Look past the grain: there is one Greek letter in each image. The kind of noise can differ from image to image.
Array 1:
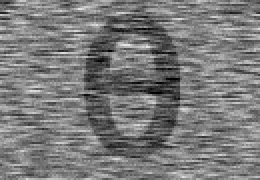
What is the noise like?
streaked along the rows
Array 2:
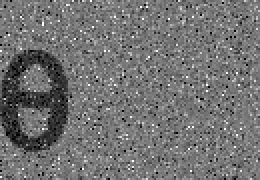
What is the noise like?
heavy tails
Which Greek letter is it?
theta
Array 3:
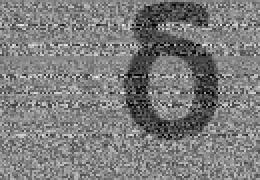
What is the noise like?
rows of uneven size
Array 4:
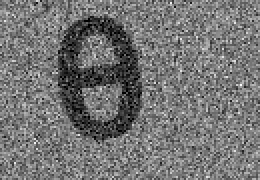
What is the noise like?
independent entries
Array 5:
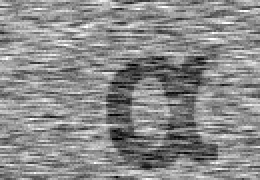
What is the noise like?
streaked along the rows
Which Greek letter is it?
alpha
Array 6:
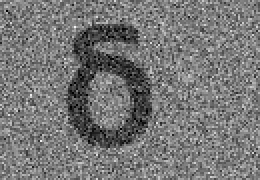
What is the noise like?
independent entries
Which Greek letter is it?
delta
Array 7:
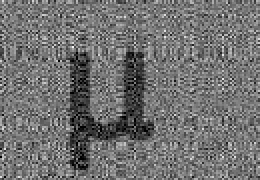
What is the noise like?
low rank plus noise
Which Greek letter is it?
mu
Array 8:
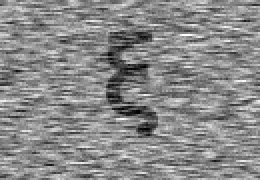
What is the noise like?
streaked along the rows
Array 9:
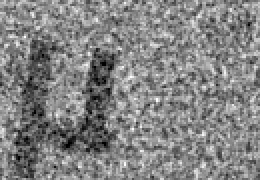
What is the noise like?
blotchy
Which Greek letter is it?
mu
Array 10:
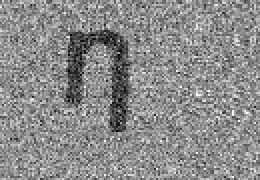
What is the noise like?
low rank plus noise
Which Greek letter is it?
eta
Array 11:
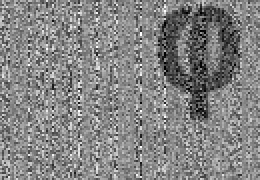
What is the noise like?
columns of uneven size
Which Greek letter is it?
phi
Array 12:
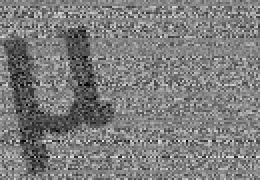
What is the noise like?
rows of uneven size
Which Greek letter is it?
mu
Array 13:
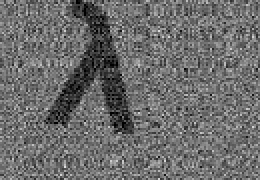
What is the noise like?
low rank plus noise
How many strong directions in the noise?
three or four
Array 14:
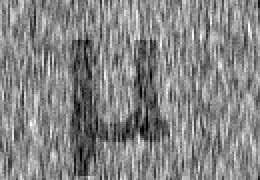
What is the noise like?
streaked along the columns
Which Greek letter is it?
mu
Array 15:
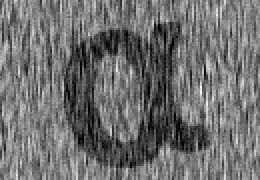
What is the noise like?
streaked along the columns
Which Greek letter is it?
alpha
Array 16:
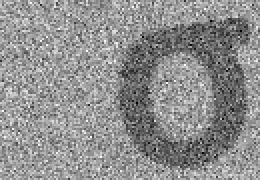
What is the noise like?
independent entries
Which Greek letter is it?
sigma
